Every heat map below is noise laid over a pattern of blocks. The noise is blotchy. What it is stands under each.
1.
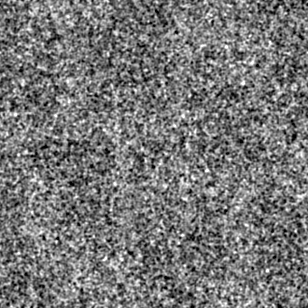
the same after a half turn
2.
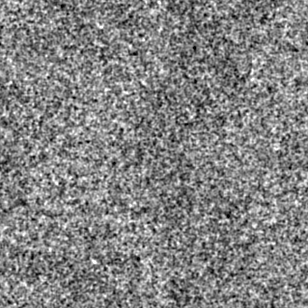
top and bottom mirror each other
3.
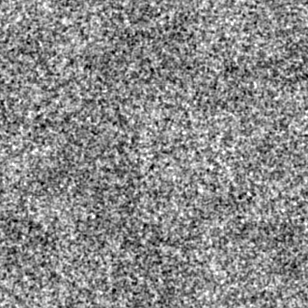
top and bottom mirror each other
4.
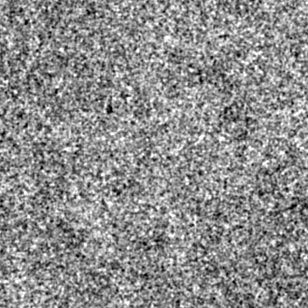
mirrored about the diagonal from the bottom left
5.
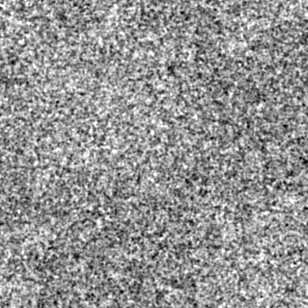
mirrored about the diagonal from the top left
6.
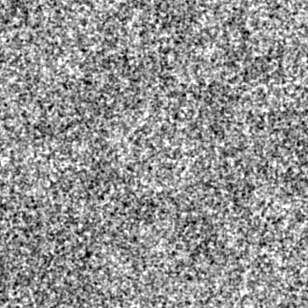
mirrored about the diagonal from the bottom left
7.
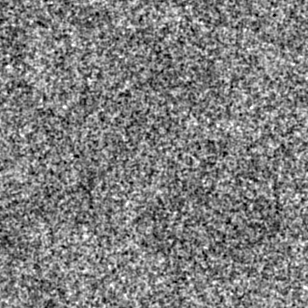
mirrored about the diagonal from the top left
